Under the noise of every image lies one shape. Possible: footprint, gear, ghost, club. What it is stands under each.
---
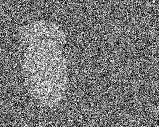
footprint
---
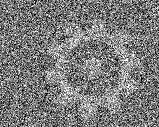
gear
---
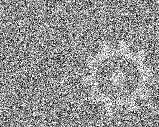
gear
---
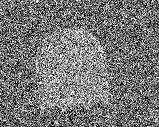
ghost
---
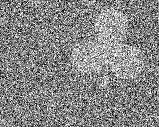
club
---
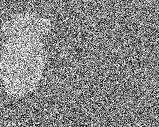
footprint
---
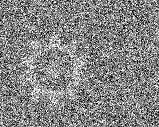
gear
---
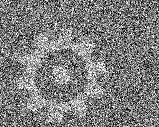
gear
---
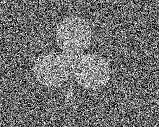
club
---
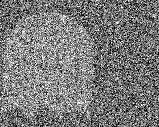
ghost
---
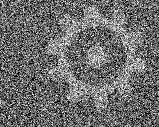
gear
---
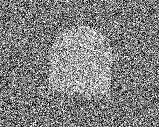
ghost
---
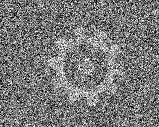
gear
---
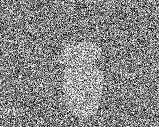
footprint
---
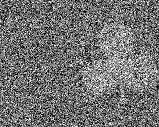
club
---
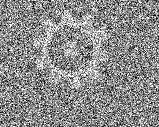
gear
